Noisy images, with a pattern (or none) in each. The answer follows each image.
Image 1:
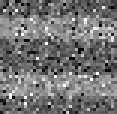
horizontal stripes
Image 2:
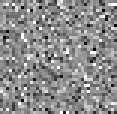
only noise
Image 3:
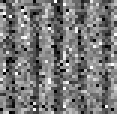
vertical stripes
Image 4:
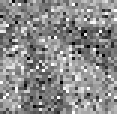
spokes from one point
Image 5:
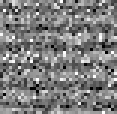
horizontal stripes
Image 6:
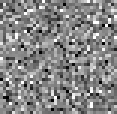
only noise
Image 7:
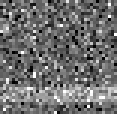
one horizontal stripe
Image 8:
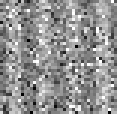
vertical stripes
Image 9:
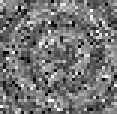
rings round one point
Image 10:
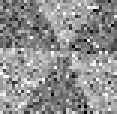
spokes from one point
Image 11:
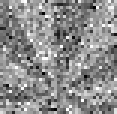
spokes from one point
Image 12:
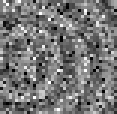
rings round one point
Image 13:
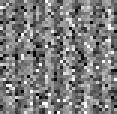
vertical stripes
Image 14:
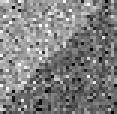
a sharp edge
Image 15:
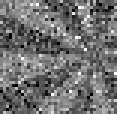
spokes from one point
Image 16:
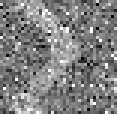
a wavy band
